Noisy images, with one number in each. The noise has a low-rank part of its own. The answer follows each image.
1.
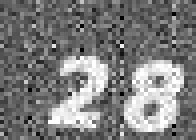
28
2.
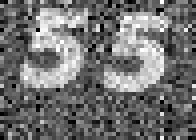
55
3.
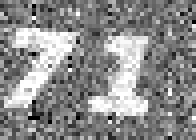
71
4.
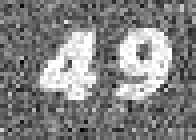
49
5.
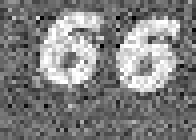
66
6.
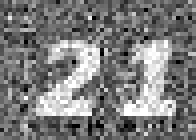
21
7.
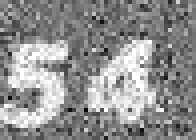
54
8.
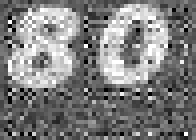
80
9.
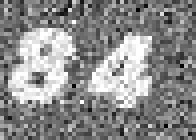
84
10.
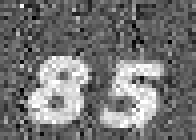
85
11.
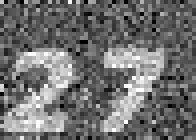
27
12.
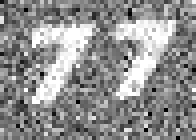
77
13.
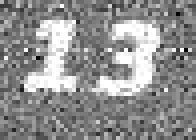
13
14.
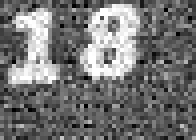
18
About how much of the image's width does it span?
two thirds
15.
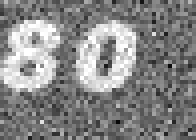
80
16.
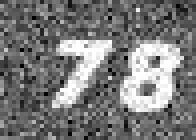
78
